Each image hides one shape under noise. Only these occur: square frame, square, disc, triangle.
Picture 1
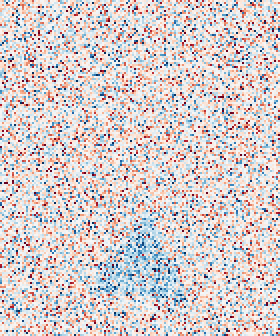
triangle
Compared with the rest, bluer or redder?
bluer
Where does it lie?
bottom middle
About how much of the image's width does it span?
a third
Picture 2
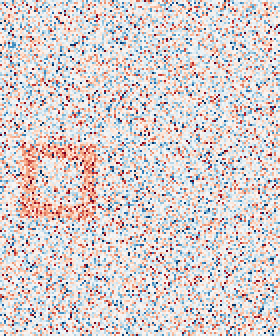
square frame
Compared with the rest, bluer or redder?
redder
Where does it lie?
middle left
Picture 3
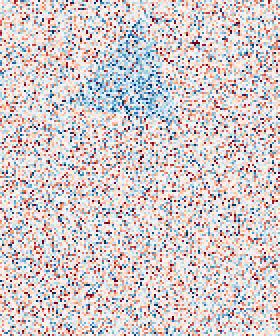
triangle
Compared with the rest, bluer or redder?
bluer
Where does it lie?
top middle
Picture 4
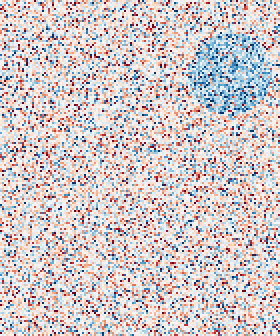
disc
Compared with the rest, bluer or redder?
bluer
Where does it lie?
top right
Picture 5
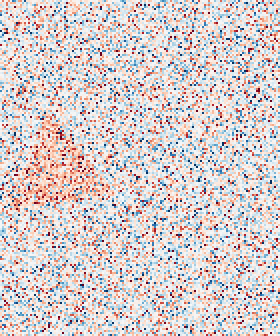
triangle
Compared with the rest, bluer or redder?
redder
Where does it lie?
middle left
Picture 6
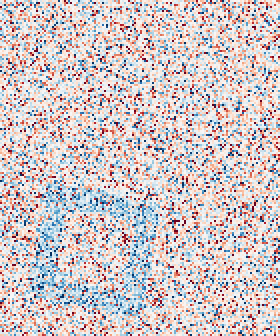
square frame
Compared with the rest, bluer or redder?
bluer
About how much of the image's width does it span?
half
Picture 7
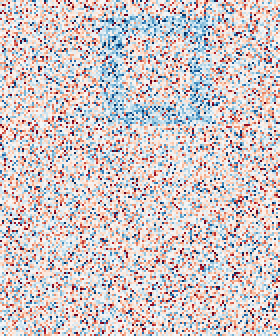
square frame
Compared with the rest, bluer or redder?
bluer
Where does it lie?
top middle
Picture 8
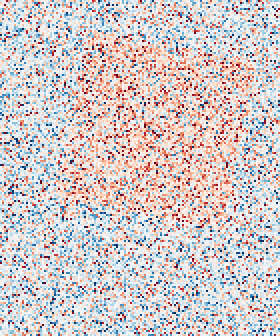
square
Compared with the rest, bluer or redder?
redder
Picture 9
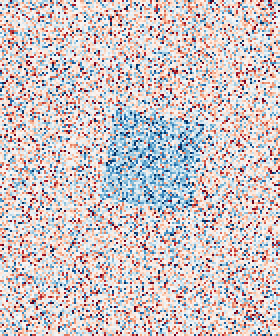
square
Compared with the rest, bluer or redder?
bluer
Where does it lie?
centre
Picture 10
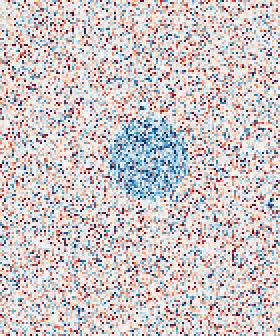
disc
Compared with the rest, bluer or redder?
bluer
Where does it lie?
centre
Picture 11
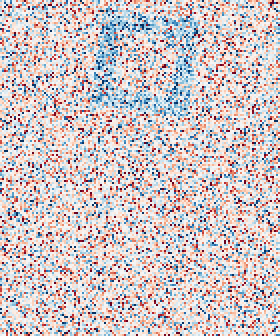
square frame
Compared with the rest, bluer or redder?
bluer
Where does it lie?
top middle
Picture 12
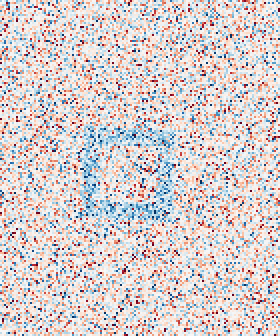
square frame
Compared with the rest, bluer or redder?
bluer
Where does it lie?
centre
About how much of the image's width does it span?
a third
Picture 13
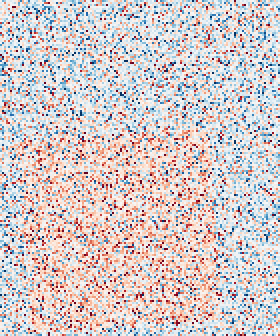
square
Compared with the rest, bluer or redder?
redder
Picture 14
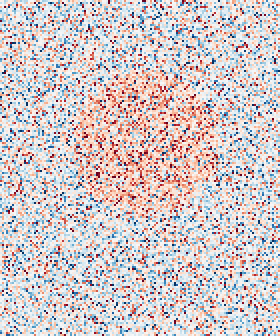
disc
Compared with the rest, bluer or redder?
redder
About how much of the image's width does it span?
half
